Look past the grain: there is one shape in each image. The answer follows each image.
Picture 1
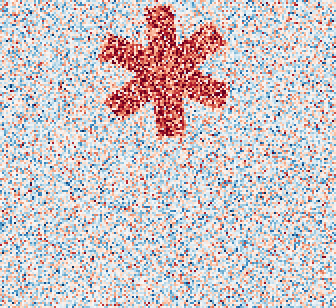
asterisk
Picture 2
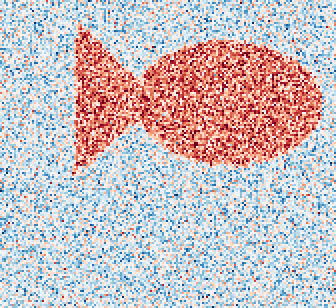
fish
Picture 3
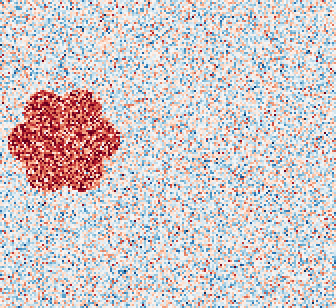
flower
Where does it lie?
middle left
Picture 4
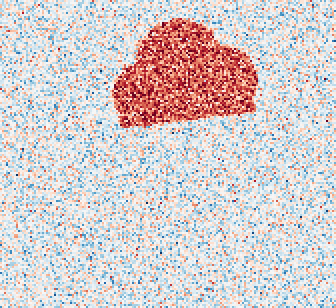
cloud
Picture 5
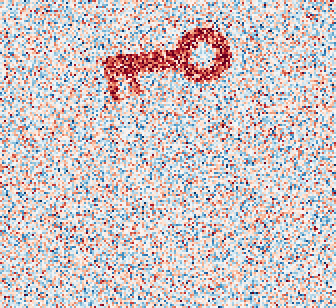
key
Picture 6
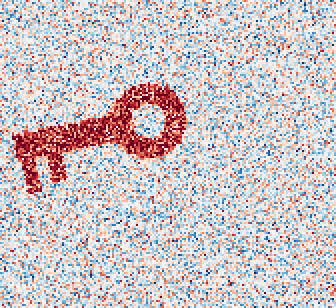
key
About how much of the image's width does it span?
half
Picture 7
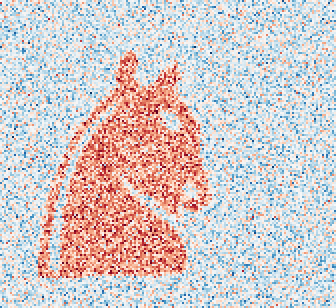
chess knight
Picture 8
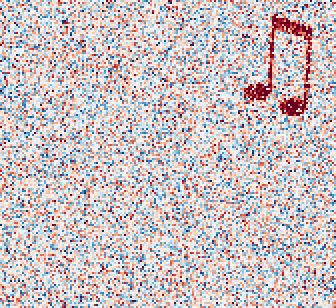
pair of musical notes
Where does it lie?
top right
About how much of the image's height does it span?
a third
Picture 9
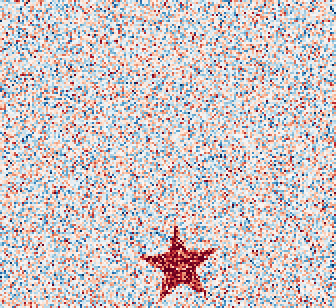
star
